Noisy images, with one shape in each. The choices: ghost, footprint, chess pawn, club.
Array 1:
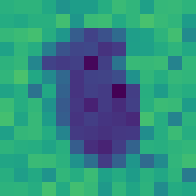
footprint
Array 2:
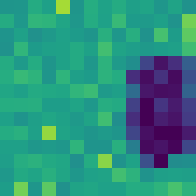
footprint
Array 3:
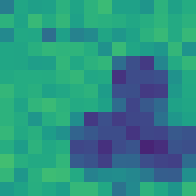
club
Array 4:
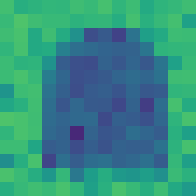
ghost
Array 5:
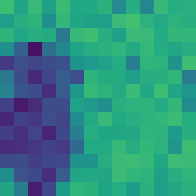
footprint
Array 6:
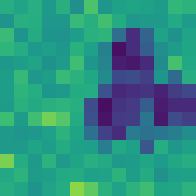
club
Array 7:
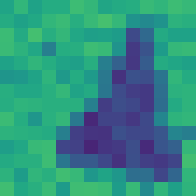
chess pawn
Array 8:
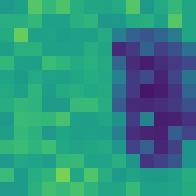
footprint
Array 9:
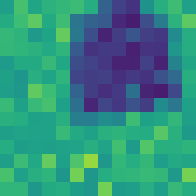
ghost
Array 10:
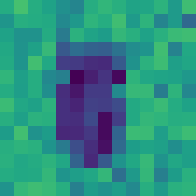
footprint
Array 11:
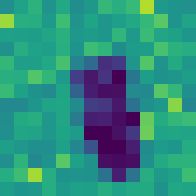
footprint
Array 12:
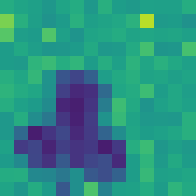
club
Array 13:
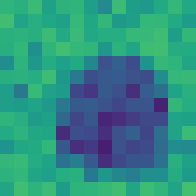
ghost
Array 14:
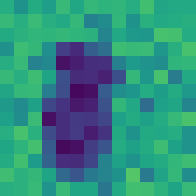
footprint
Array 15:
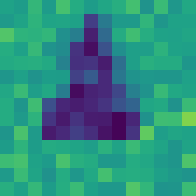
chess pawn
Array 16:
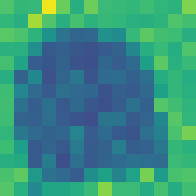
ghost
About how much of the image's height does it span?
nearly all
